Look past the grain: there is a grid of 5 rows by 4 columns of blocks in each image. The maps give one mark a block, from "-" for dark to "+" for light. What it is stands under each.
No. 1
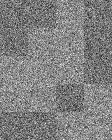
--+-
-++-
+++-
++-+
--++
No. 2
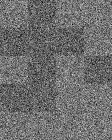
+-++
---+
+-+-
--++
++++
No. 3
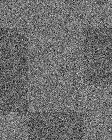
++++
-++-
-++-
-+++
+--+
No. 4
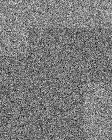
++++
+---
----
---+
---+
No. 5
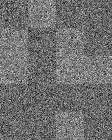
-+--
+-+-
+-++
----
--+-
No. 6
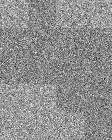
+-++
----
----
++--
+++-
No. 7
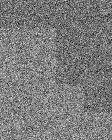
----
++--
++--
+++-
++++
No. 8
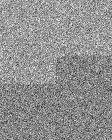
++++
++++
++--
----
----
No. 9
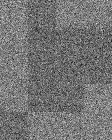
+-++
+---
+---
+--+
-+++
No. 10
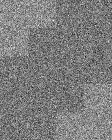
++--
+---
----
---+
--++
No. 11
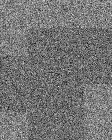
++++
+---
----
---+
+--+
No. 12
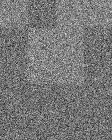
+-++
-++-
-++-
----
----
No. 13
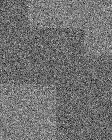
-+++
---+
----
++--
++--
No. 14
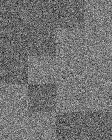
---+
--++
-+++
+-++
++--
